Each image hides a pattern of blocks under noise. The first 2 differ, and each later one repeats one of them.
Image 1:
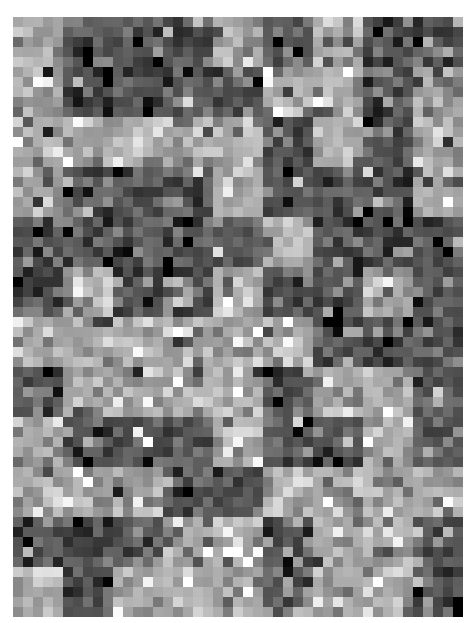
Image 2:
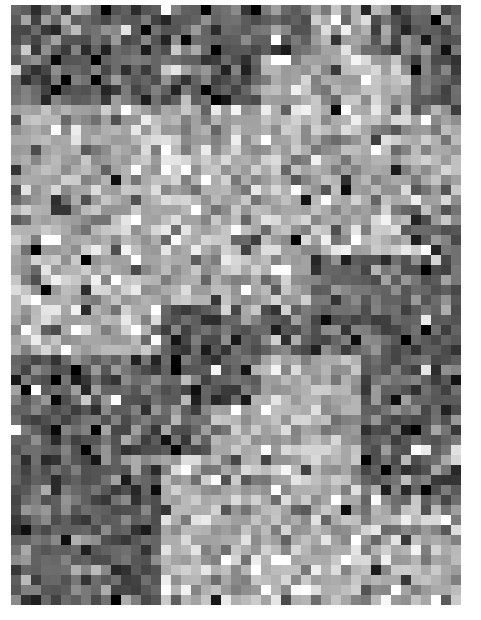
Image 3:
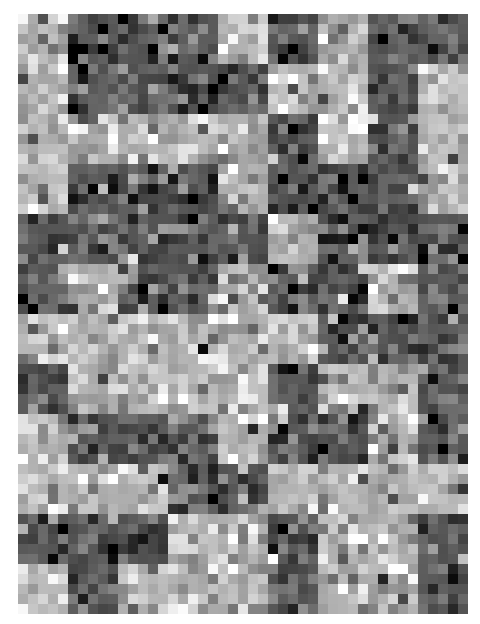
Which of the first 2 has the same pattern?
1
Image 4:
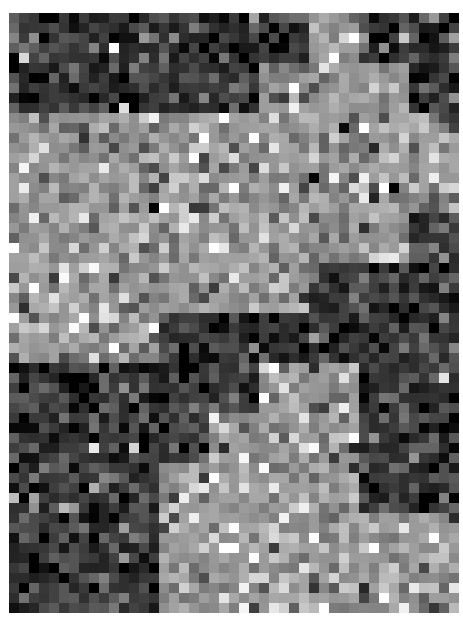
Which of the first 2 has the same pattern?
2
